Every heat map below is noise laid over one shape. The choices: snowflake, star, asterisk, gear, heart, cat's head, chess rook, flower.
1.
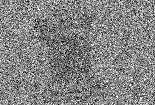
chess rook
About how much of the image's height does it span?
nearly all
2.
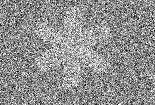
asterisk
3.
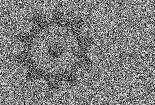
gear
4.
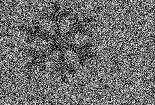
snowflake
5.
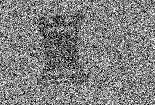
chess rook
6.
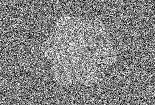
flower
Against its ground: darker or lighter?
lighter
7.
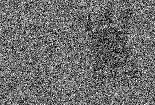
chess rook
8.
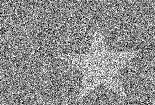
star
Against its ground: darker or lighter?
lighter
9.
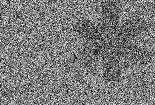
asterisk
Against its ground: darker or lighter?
darker
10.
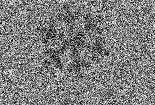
snowflake
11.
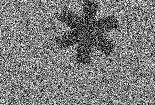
asterisk
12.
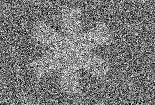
asterisk
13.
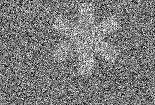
asterisk
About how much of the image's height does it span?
two thirds
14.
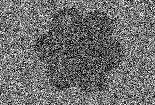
flower
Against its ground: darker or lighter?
darker
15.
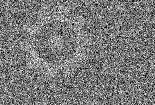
gear
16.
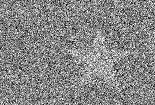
star
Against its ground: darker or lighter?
lighter
